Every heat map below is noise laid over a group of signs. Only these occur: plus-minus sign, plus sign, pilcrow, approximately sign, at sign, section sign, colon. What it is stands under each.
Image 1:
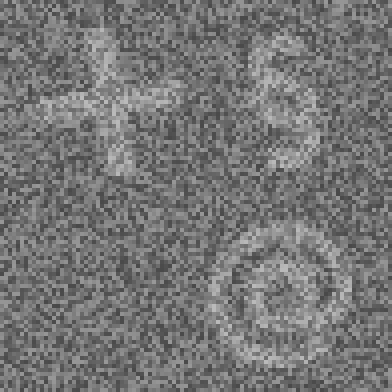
top left: plus sign; top right: section sign; bottom right: at sign
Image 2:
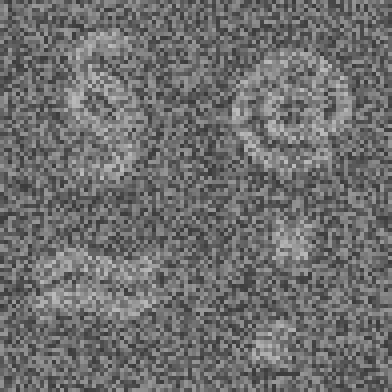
top left: section sign; top right: at sign; bottom left: approximately sign; bottom right: colon
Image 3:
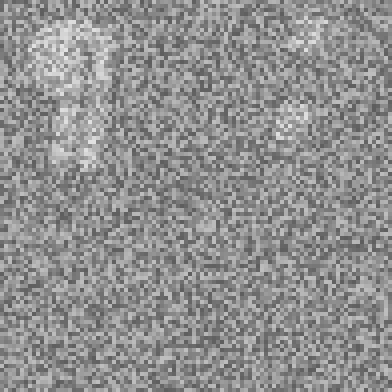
top left: pilcrow; top right: colon
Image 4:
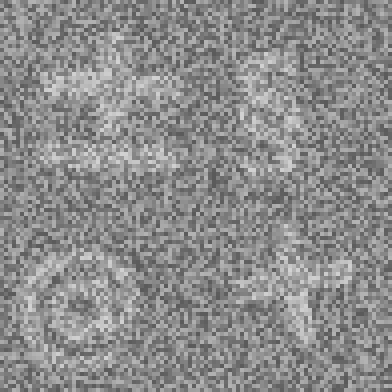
top left: plus-minus sign; top right: section sign; bottom left: at sign; bottom right: plus sign
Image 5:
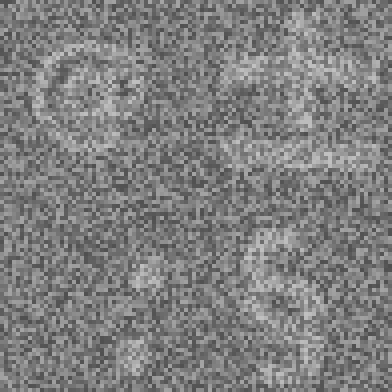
top left: at sign; top right: plus-minus sign; bottom left: colon; bottom right: section sign
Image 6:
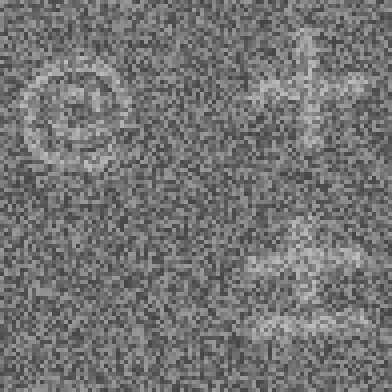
top left: at sign; top right: plus sign; bottom right: plus-minus sign
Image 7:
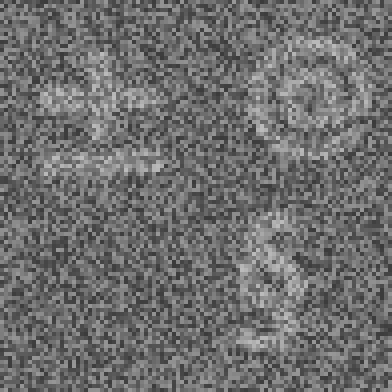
top left: plus-minus sign; top right: at sign; bottom right: section sign
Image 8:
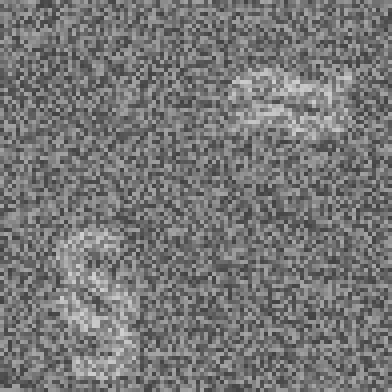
top right: approximately sign; bottom left: section sign
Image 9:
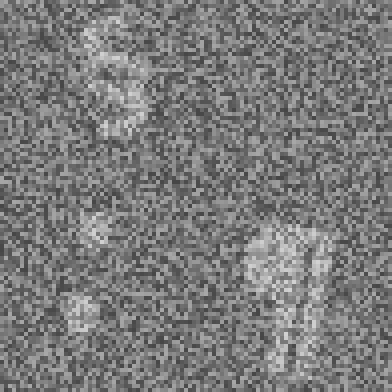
top left: section sign; bottom left: colon; bottom right: pilcrow
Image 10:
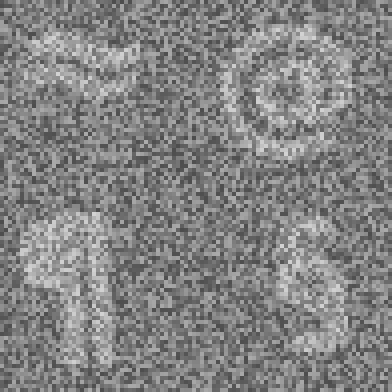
top left: approximately sign; top right: at sign; bottom left: pilcrow; bottom right: section sign
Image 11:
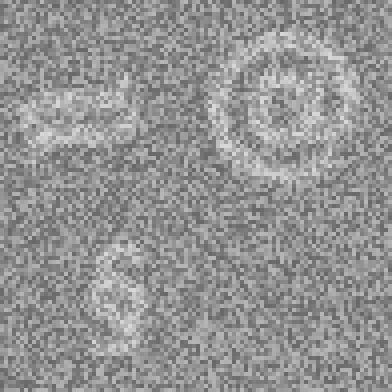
top left: approximately sign; top right: at sign; bottom left: section sign
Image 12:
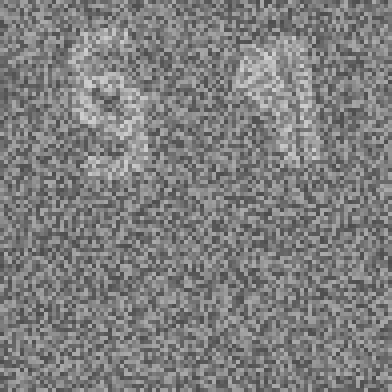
top left: section sign; top right: pilcrow
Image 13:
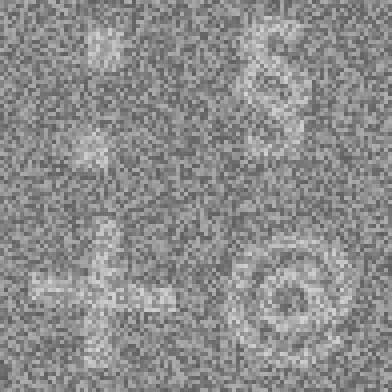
top left: colon; top right: section sign; bottom left: plus sign; bottom right: at sign
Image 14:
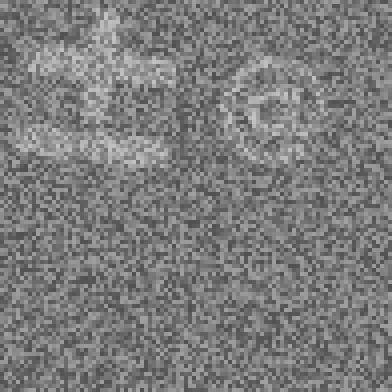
top left: plus-minus sign; top right: at sign
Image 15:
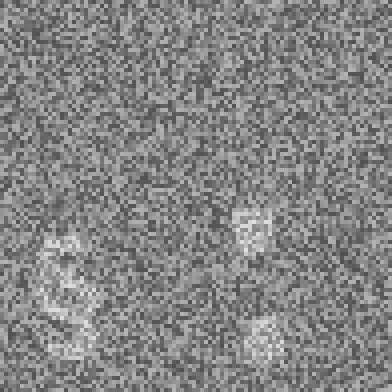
bottom left: section sign; bottom right: colon
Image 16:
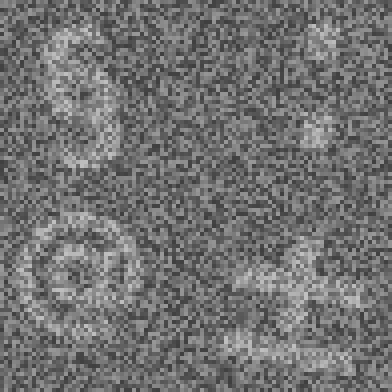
top left: section sign; top right: colon; bottom left: at sign; bottom right: plus-minus sign
